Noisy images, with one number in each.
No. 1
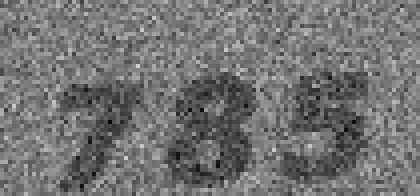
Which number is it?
785
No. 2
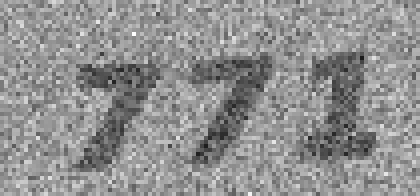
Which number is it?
771
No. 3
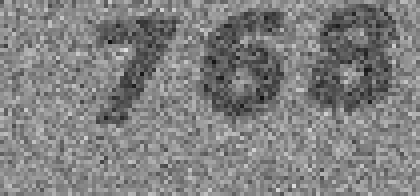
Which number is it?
768
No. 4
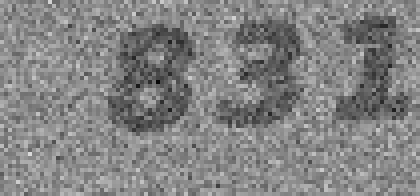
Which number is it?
831
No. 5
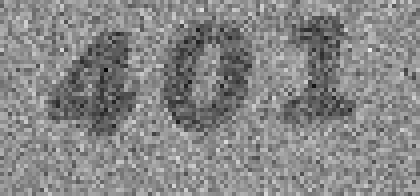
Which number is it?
401
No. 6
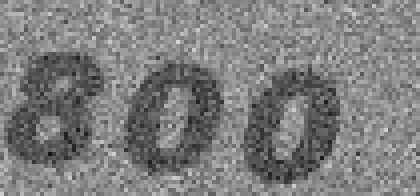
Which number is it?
800
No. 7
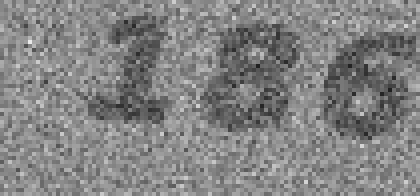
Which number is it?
186
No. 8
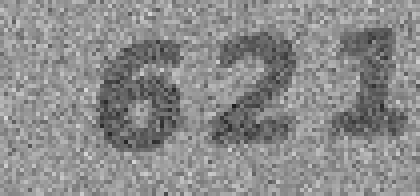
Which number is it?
621
